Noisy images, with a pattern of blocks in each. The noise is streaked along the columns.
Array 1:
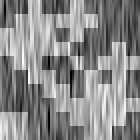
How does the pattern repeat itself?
mirrored about the diagonal from the bottom left
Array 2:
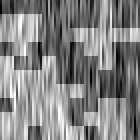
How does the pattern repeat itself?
mirrored about the diagonal from the bottom left
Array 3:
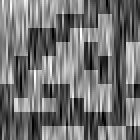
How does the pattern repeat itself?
mirrored about the diagonal from the top left
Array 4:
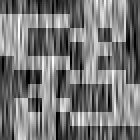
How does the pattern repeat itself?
the same after a half turn
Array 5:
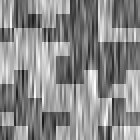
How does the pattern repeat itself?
mirrored about the diagonal from the bottom left
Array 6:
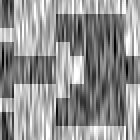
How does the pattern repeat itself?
top and bottom mirror each other
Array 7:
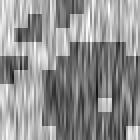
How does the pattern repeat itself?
mirrored about the diagonal from the top left
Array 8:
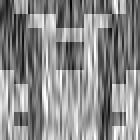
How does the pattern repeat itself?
left and right mirror each other
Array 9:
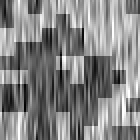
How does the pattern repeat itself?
mirrored about the diagonal from the bottom left
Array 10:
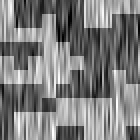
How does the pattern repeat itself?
no symmetry
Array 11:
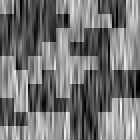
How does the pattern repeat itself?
mirrored about the diagonal from the top left
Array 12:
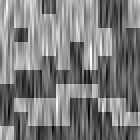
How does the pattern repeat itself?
no symmetry
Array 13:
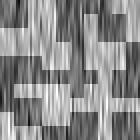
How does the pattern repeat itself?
mirrored about the diagonal from the top left
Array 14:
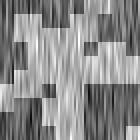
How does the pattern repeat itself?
mirrored about the diagonal from the top left
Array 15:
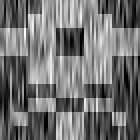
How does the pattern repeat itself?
left and right mirror each other
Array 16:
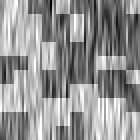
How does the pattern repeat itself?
mirrored about the diagonal from the bottom left
